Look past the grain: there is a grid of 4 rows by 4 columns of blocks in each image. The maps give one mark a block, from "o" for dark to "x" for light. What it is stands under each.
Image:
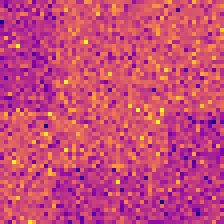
oxxx
oxxx
xxxo
xooo
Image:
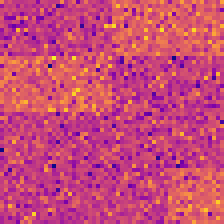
ooxx
xxoo
oooo
ooox
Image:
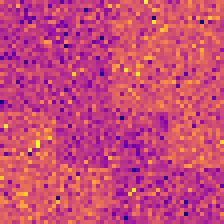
ooxx
ooxx
xoox
xxoo
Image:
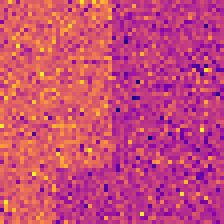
xxoo
xxoo
xxoo
xooo
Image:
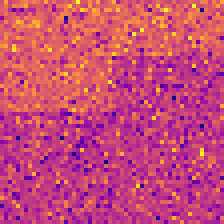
xxxx
xxoo
oooo
oooo
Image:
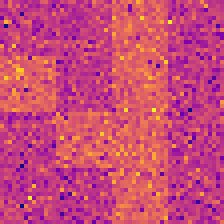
ooxo
xoxo
oxxo
ooxo
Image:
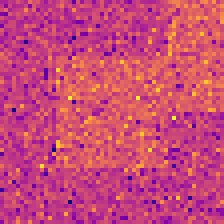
ooox
oxxx
oxxo
oooo
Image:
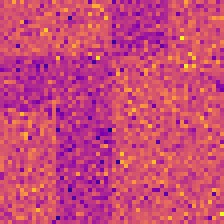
xxox
ooxx
xoxx
xoxx
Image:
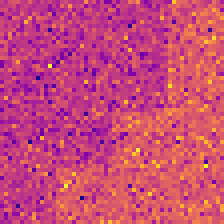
ooox
ooox
ooxx
oxxx
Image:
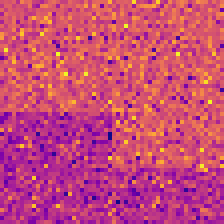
xxxx
xxxx
ooxx
oooo
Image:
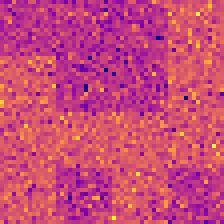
ooox
xoox
xxxx
xoxo
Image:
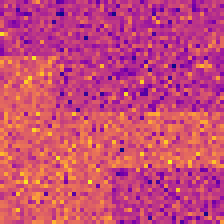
oooo
xooo
xxxx
xxoo
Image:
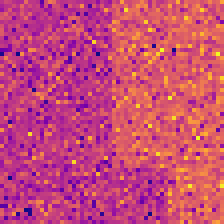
ooxx
ooxx
ooxx
ooox
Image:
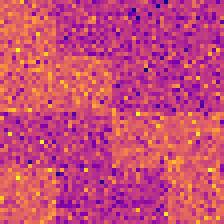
xooo
xxoo
ooxx
xoox
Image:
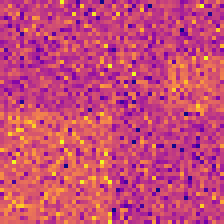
oooo
ooox
xxoo
xxoo
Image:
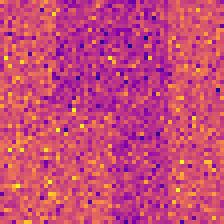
xoox
xoox
xxox
xxox
